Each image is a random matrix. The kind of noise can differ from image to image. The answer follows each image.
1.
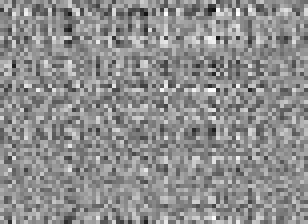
low rank plus noise
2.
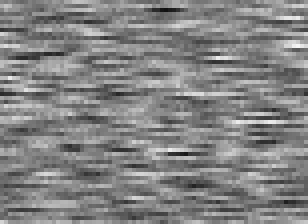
streaked along the rows
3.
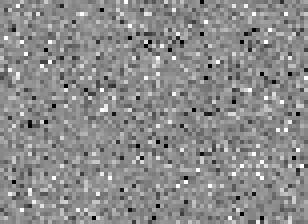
heavy tails
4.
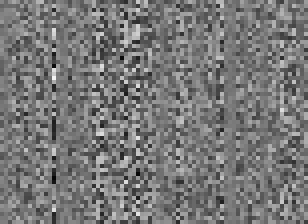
columns of uneven size
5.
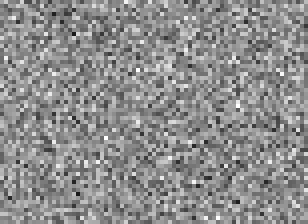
independent entries
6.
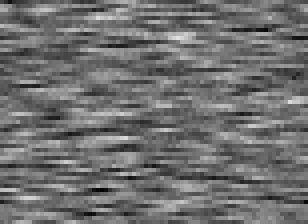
streaked along the rows
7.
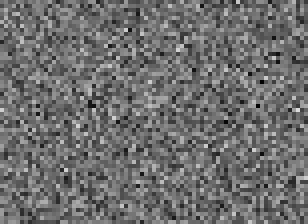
independent entries
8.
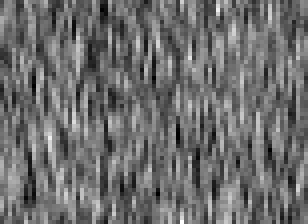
streaked along the columns
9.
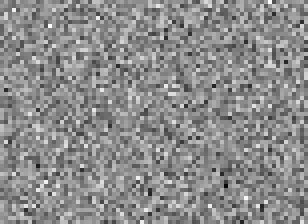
independent entries
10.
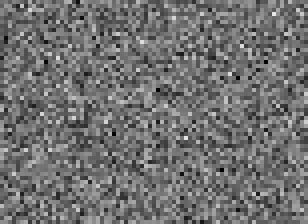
independent entries
